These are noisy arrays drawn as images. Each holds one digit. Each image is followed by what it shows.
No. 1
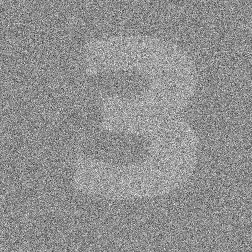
light 3
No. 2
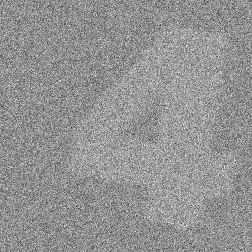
light 4
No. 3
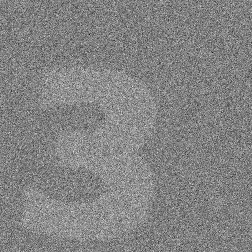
light 3
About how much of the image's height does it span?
two thirds
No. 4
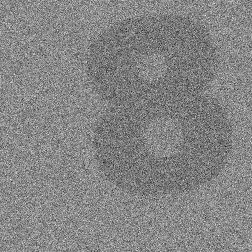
dark 8
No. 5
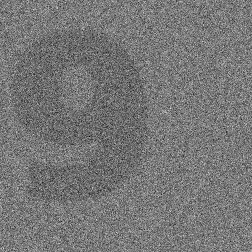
dark 9
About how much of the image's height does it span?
two thirds
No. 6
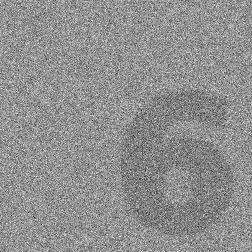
dark 6
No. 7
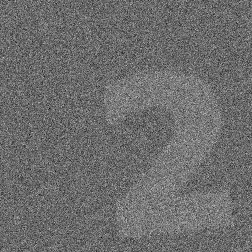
light 2
